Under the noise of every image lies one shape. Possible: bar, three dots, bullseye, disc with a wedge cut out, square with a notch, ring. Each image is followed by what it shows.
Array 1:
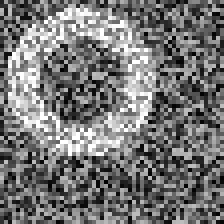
ring
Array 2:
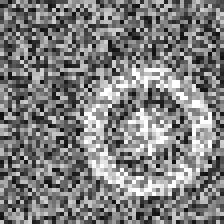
bullseye
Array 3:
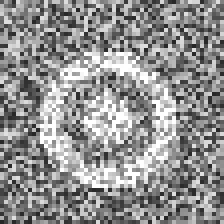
bullseye
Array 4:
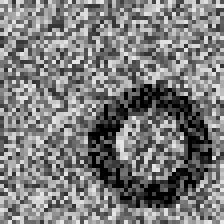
ring
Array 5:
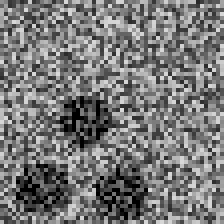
three dots
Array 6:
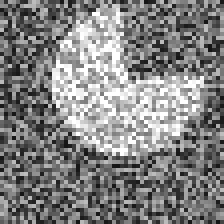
disc with a wedge cut out
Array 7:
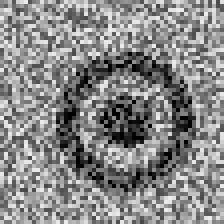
bullseye
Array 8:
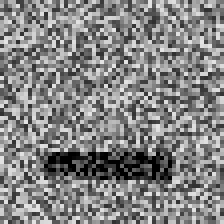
bar
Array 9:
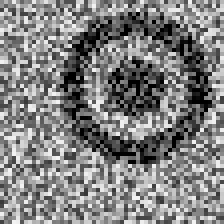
bullseye
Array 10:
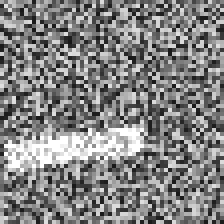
bar
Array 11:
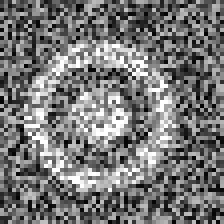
bullseye
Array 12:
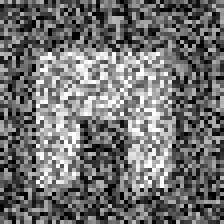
square with a notch
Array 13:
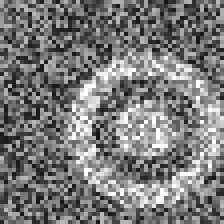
bullseye
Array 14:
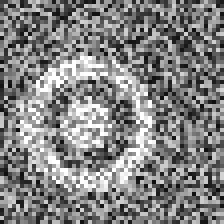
bullseye
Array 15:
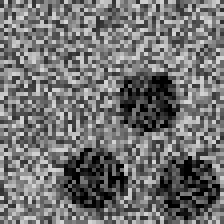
three dots
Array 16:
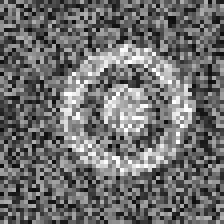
bullseye
